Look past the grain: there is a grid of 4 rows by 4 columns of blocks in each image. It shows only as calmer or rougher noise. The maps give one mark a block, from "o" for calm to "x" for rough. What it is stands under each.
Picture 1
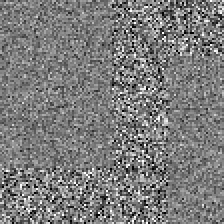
o o x x
o o x o
o o x o
x x x o
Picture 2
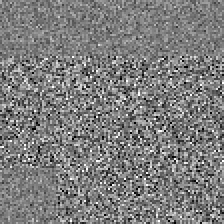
o o o o
x x x x
x x x x
o x x x
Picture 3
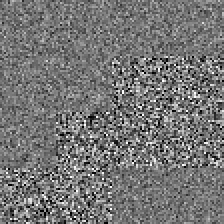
o o o o
o o x x
o x x x
x x o o
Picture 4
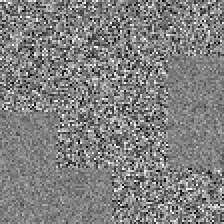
x x x x
x x x o
o x x o
o o x x
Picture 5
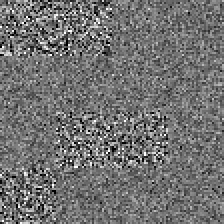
x x o o
o o o o
o x x o
x o o o
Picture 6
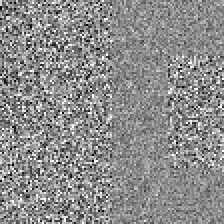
x x o o
x x o x
x x o x
x x o o
